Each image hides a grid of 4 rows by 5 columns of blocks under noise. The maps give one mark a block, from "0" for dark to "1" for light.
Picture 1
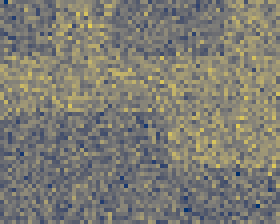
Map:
0 1 0 0 1
1 1 1 1 1
0 0 0 1 1
0 0 0 0 0
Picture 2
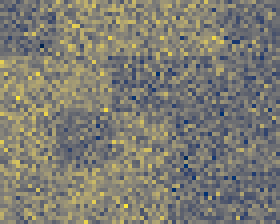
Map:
0 1 1 1 0
1 1 0 0 0
1 0 1 0 0
1 1 1 0 0
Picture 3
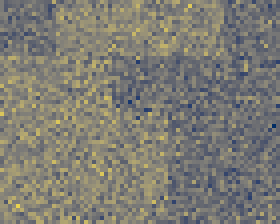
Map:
0 1 1 1 0
1 1 0 0 0
1 1 1 0 0
1 1 1 0 0
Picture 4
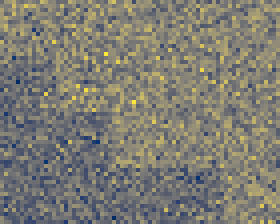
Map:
1 1 1 1 1
0 1 1 1 1
0 0 1 1 1
0 0 0 0 1
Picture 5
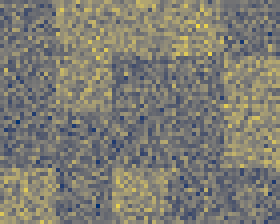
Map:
0 1 1 1 0
0 1 0 0 1
0 0 0 0 1
1 0 1 0 0
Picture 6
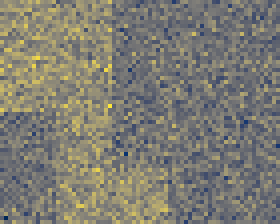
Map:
1 1 0 0 0
1 1 0 0 0
0 1 0 0 0
0 1 1 0 0
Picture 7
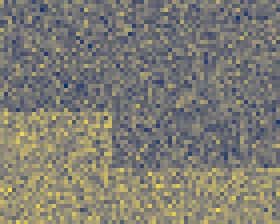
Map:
0 0 0 0 0
0 0 0 0 0
1 1 0 0 0
1 1 1 1 1
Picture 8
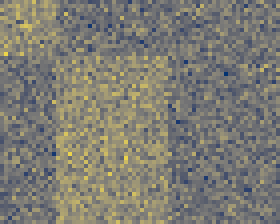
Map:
1 0 0 0 0
0 1 1 0 0
0 1 1 0 0
0 1 1 0 0
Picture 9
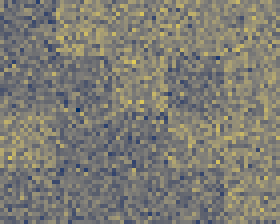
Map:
0 1 1 1 1
0 0 1 0 1
1 0 0 1 1
0 0 0 0 1
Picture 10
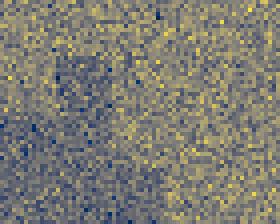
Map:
1 1 1 1 1
1 0 1 1 1
0 0 1 1 1
0 0 0 1 1
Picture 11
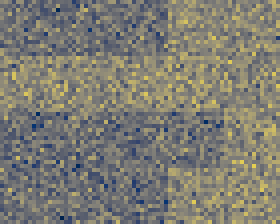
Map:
0 0 0 1 1
1 1 1 1 1
0 0 0 0 1
0 0 0 1 1
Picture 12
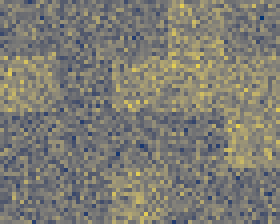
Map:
0 0 0 1 0
1 0 1 1 1
0 0 0 0 1
0 0 1 0 0
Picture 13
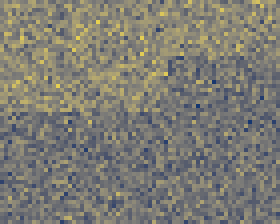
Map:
1 1 1 1 1
1 1 1 0 0
0 0 0 0 0
0 0 0 0 0
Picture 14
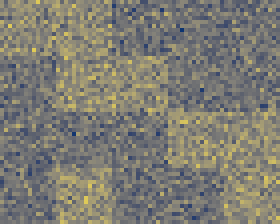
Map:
1 1 0 0 0
0 1 1 0 0
0 0 0 1 1
0 1 0 0 1
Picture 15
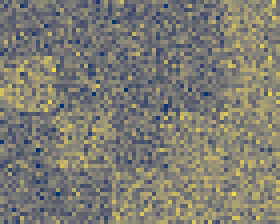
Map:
0 0 0 0 1
1 0 0 0 1
0 1 0 1 1
0 0 1 1 1
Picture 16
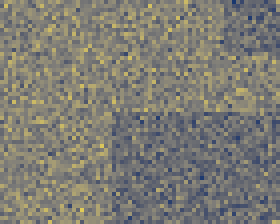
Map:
1 1 1 1 0
1 1 1 1 1
1 1 0 0 0
1 1 0 0 0
